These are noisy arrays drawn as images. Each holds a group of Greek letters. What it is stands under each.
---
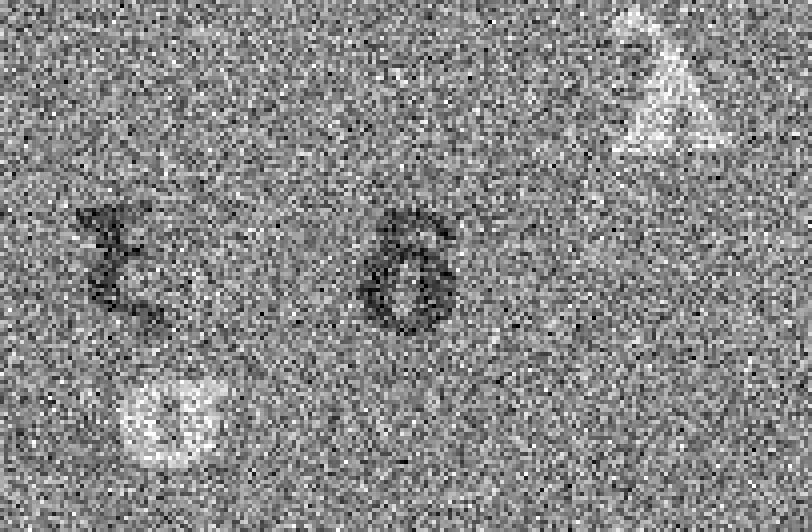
top right: light lambda; middle left: dark xi; centre: dark delta; bottom left: light sigma
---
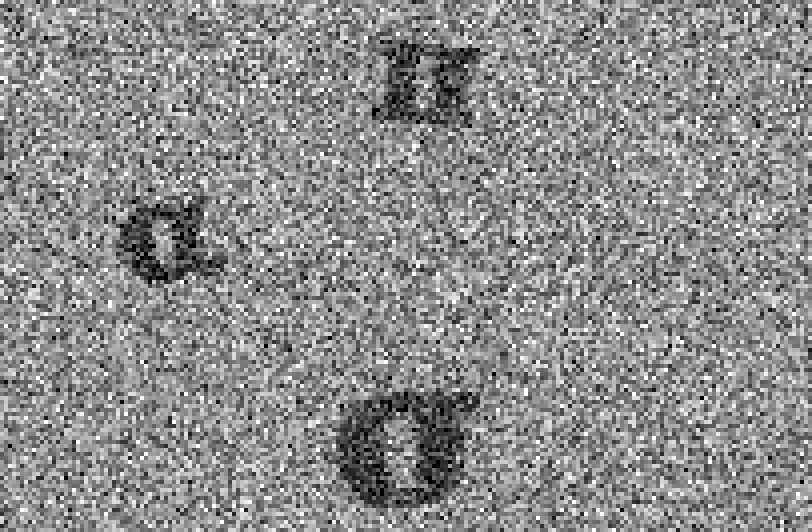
top middle: dark pi; middle left: dark alpha; bottom middle: dark sigma
